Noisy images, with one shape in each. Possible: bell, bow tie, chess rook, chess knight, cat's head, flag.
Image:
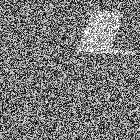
flag
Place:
top right
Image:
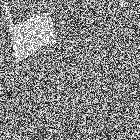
flag
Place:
top left
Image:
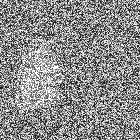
chess knight
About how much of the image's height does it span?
half
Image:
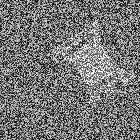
chess rook
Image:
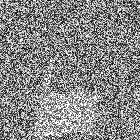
flag
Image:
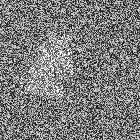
chess knight
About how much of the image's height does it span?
half
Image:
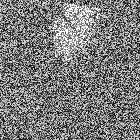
chess knight
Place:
top middle
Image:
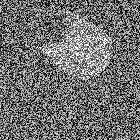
cat's head
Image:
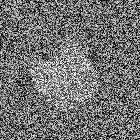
cat's head
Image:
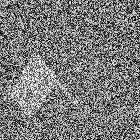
flag
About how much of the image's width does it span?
half
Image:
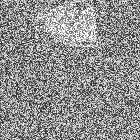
chess knight
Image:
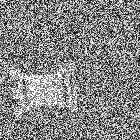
chess rook
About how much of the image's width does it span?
half
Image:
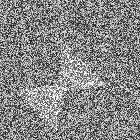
bow tie
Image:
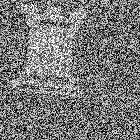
chess rook
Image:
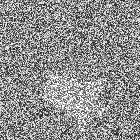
bell
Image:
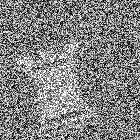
chess rook
